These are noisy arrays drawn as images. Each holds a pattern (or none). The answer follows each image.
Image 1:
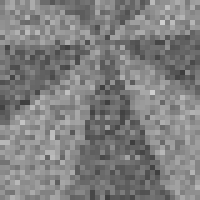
spokes from one point
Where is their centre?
top middle
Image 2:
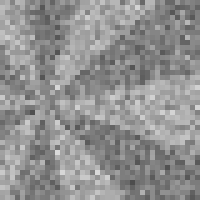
spokes from one point
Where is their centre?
middle left
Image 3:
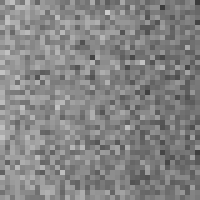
a smooth slope
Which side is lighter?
left
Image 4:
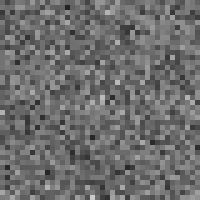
only noise
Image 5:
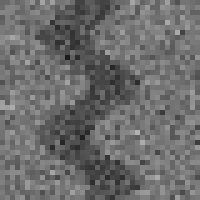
a wavy band
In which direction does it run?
top to bottom
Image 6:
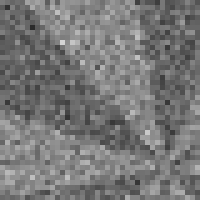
spokes from one point
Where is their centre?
bottom right
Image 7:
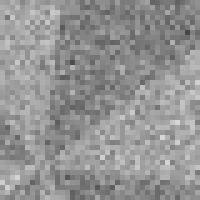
spokes from one point
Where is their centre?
bottom left
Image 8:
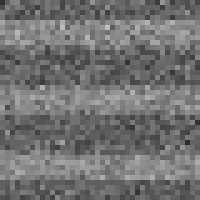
horizontal stripes
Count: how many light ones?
3
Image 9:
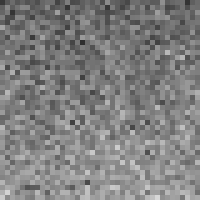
a smooth slope
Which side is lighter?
bottom
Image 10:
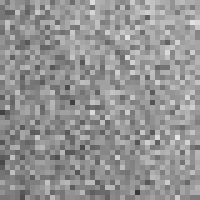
a smooth slope
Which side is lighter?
top right
